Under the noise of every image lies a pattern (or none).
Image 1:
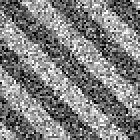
diagonal stripes
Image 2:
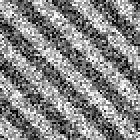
diagonal stripes
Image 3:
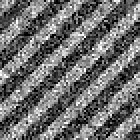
diagonal stripes
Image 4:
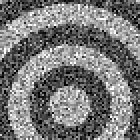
rings round one point
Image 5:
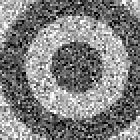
rings round one point
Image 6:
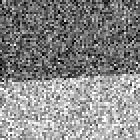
a sharp edge
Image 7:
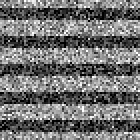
horizontal stripes
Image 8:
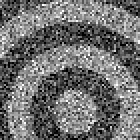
rings round one point
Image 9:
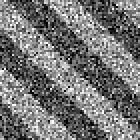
diagonal stripes
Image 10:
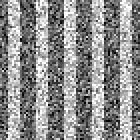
vertical stripes
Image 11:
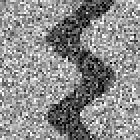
a wavy band
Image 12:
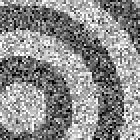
rings round one point
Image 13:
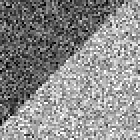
a sharp edge
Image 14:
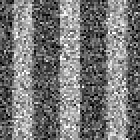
vertical stripes
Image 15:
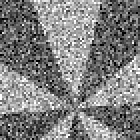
spokes from one point
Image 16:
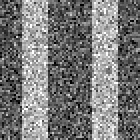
vertical stripes
